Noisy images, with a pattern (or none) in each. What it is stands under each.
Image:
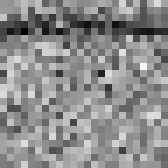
one band of rows
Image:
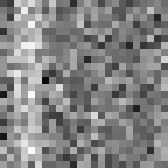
one band of columns
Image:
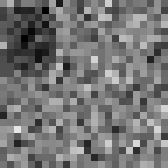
one block
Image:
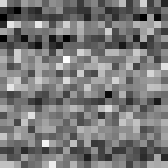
bands of rows
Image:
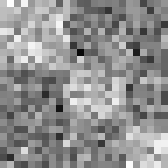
blocks along the diagonal
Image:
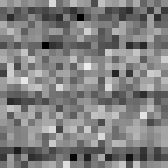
bands of rows
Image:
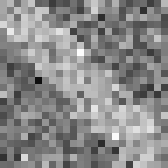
a diagonal band
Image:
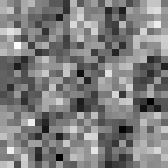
a checkerboard
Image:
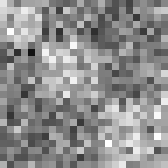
blocks along the diagonal
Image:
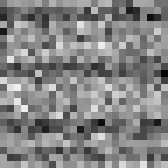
bands of rows
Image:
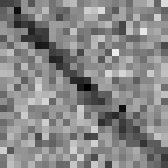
a diagonal band
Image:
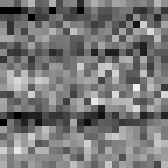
bands of rows
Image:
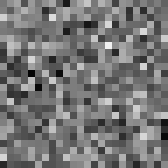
only noise
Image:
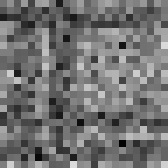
bands of rows crossing bands of columns
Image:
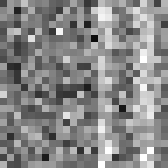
bands of columns
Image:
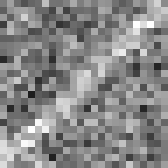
a diagonal band
